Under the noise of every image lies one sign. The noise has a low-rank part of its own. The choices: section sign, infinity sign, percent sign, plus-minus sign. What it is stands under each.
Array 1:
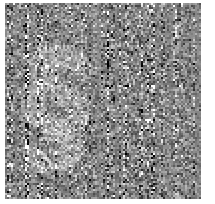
light section sign
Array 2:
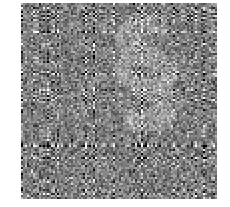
light section sign
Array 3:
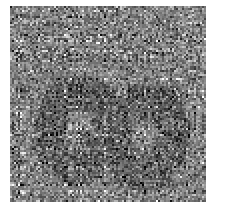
dark infinity sign
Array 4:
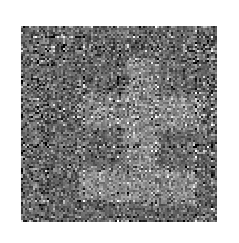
light plus-minus sign
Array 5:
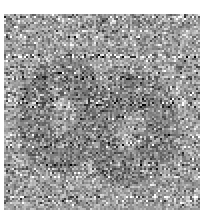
dark infinity sign
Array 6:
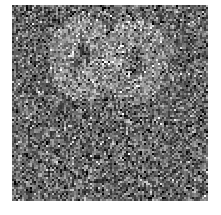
light infinity sign
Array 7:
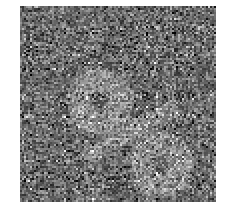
light percent sign
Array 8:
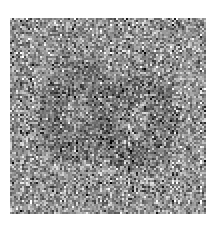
dark infinity sign
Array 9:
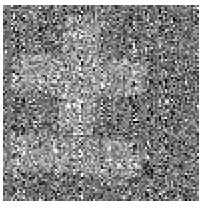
light plus-minus sign
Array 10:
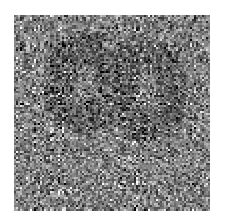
dark infinity sign
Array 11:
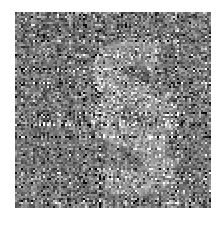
light section sign
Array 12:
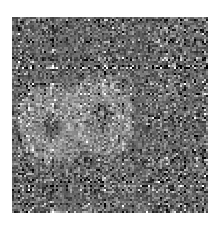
light infinity sign
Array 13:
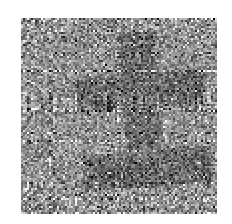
dark plus-minus sign
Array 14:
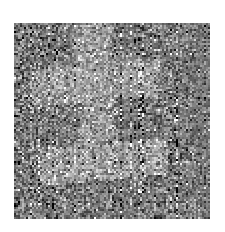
light plus-minus sign
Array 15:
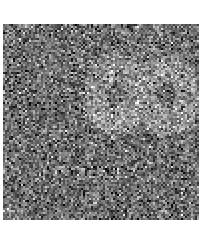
light infinity sign
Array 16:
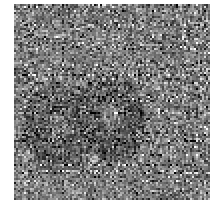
dark infinity sign
